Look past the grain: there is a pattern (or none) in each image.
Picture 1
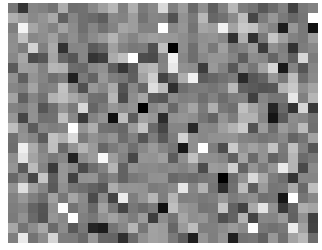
only noise
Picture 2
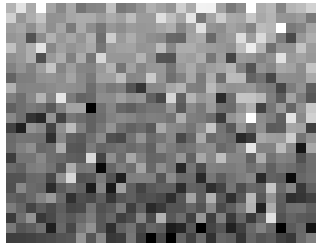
a smooth slope
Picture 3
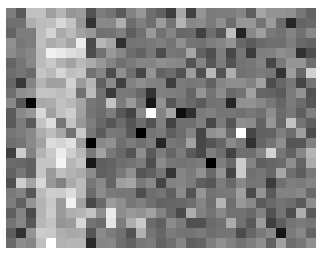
one vertical stripe
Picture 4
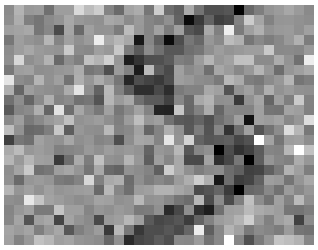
a wavy band
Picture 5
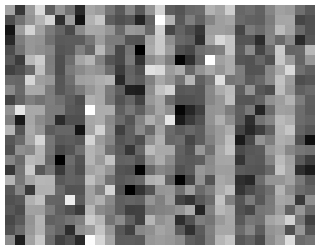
vertical stripes
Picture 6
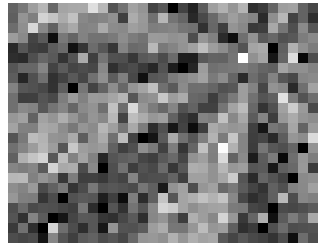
spokes from one point
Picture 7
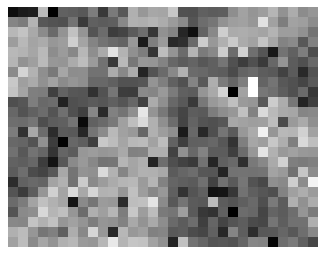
spokes from one point
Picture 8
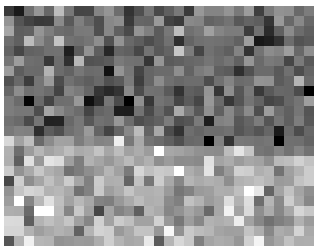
a sharp edge
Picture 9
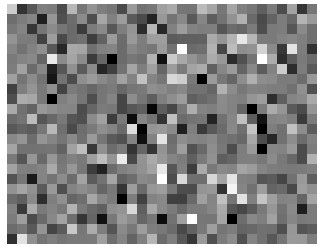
only noise
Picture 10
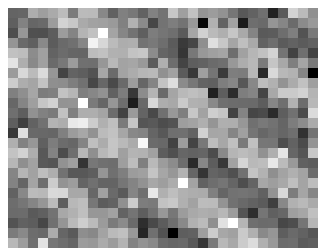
diagonal stripes
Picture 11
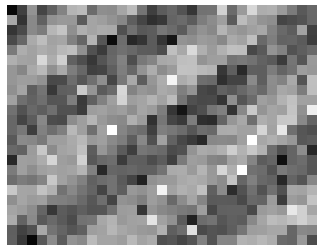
diagonal stripes
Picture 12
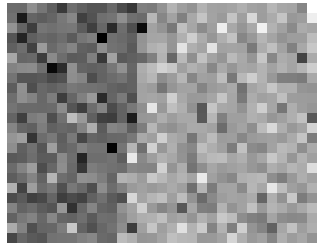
a sharp edge
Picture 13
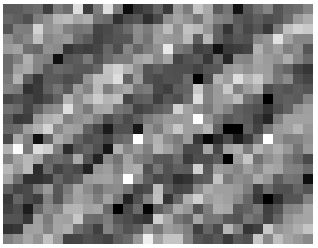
diagonal stripes
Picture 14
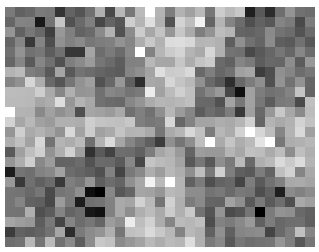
spokes from one point
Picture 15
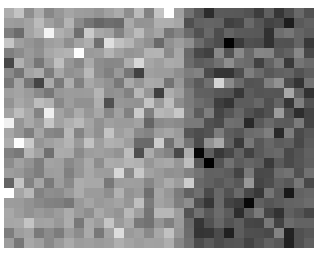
a sharp edge
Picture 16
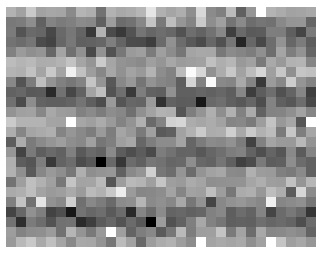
horizontal stripes
